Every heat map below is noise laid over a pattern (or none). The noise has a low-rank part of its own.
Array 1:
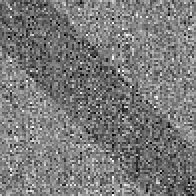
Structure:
a diagonal band
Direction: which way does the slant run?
top left to bottom right
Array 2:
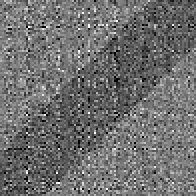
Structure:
a diagonal band
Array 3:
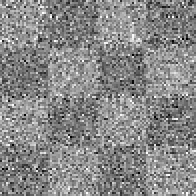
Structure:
a checkerboard
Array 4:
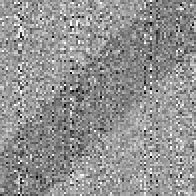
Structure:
a diagonal band
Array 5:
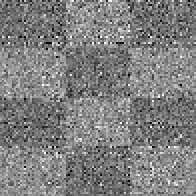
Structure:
a checkerboard
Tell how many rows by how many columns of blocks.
4 by 3
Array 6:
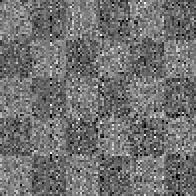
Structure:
a checkerboard
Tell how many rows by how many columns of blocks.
5 by 6
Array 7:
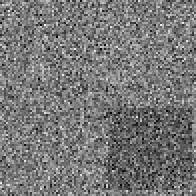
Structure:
one block
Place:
bottom right
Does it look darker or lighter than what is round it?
darker
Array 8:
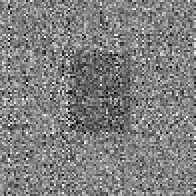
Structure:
one block
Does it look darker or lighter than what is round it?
darker
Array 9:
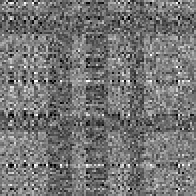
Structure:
bands of rows crossing bands of columns
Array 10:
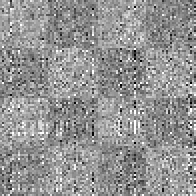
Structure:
a checkerboard
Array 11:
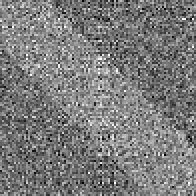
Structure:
a diagonal band
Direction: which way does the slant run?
top left to bottom right
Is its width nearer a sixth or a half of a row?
a half
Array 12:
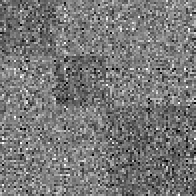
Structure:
blocks along the diagonal
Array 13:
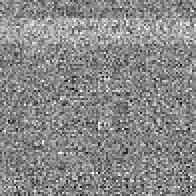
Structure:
one band of rows
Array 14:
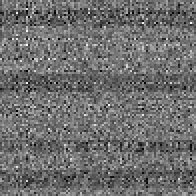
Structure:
bands of rows
